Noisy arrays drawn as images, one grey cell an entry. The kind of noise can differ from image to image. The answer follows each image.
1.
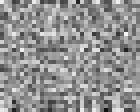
low rank plus noise
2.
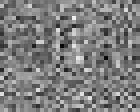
low rank plus noise
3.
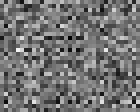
low rank plus noise
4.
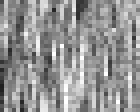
streaked along the columns
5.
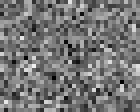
independent entries
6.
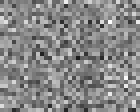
low rank plus noise
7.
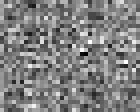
low rank plus noise
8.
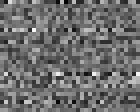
rows of uneven size
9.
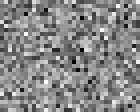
independent entries
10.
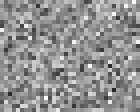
independent entries
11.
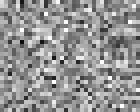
low rank plus noise
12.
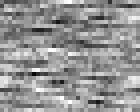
streaked along the rows
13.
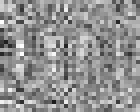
low rank plus noise
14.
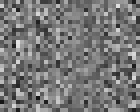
columns of uneven size
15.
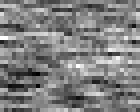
streaked along the rows
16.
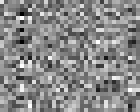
low rank plus noise
